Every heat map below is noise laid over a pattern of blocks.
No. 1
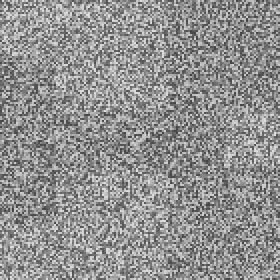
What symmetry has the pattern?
top and bottom mirror each other
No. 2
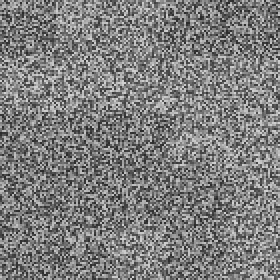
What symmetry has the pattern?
no symmetry
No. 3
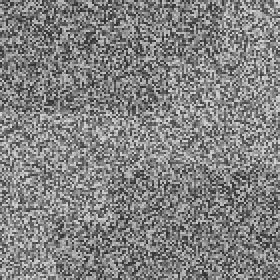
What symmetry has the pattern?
the same after a half turn
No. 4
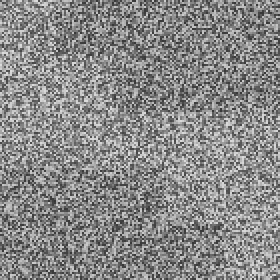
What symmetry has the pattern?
the same after a half turn
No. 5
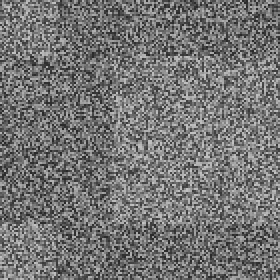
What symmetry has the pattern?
top and bottom mirror each other
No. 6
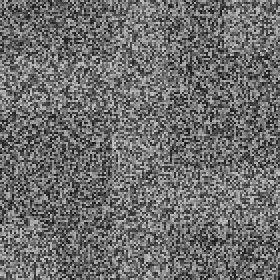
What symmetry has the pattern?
the same after a half turn
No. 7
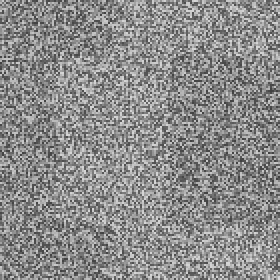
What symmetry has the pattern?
top and bottom mirror each other
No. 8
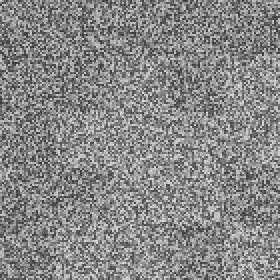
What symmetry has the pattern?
mirrored about the diagonal from the top left
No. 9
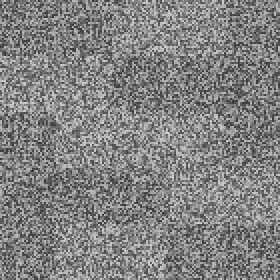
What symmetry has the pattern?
the same after a half turn
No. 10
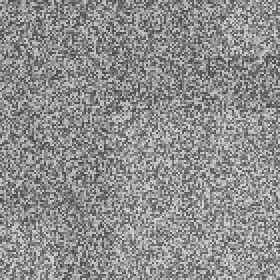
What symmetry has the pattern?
mirrored about the diagonal from the top left
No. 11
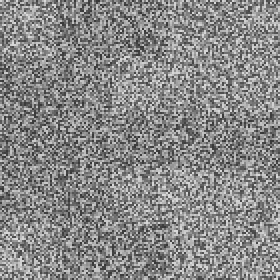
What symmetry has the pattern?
top and bottom mirror each other
